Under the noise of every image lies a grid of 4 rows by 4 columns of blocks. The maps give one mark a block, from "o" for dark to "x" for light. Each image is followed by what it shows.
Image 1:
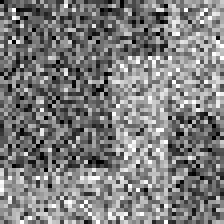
o o o x
o o x x
o o x o
x x x o
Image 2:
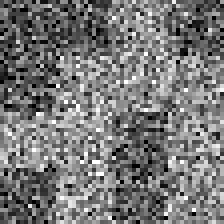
o o x o
o x x x
x x o x
o x o x
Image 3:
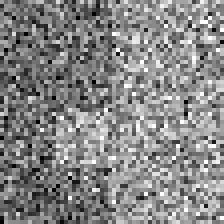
o o x x
o o x x
o x x x
o o x x
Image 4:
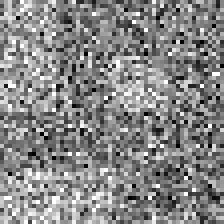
x o o o
x o x o
o o o o
x x o o
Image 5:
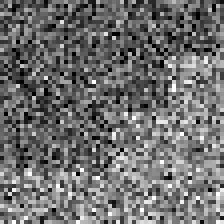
o o o o
o o o x
o o x x
x x x x
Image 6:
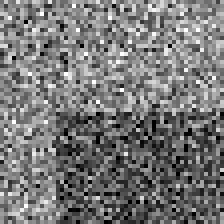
x x x x
x x x x
x o o o
x o o o
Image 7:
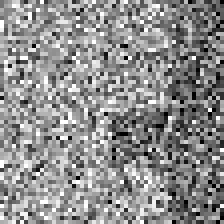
x x x o
x x x o
x x o o
x x x o
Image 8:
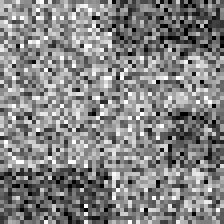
x x o o
x x x x
x x x o
o o x x
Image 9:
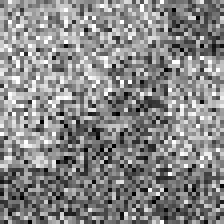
x x x o
x x o x
x o o x
o o o o
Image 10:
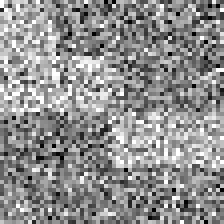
x o o o
x x o o
o o x x
o o o o
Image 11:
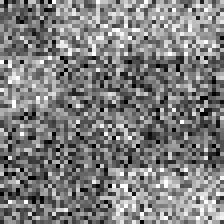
o x x x
x o o o
o o o o
o o x x
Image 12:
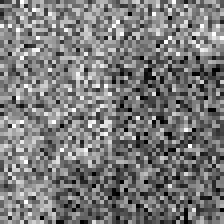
x x x x
x x o o
x x o o
x o o o
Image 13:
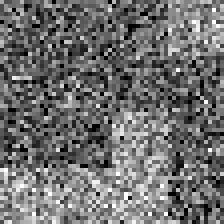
o o o x
o o o o
o o x o
x x x o
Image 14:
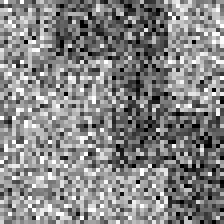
x o o x
x x o x
x x o o
x x x o
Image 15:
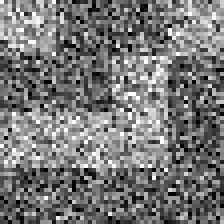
x o o x
o o x o
x x x o
o o o o
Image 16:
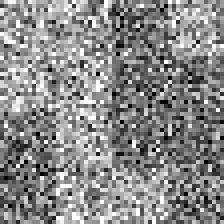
x x o x
x x o o
o x o o
o x x o
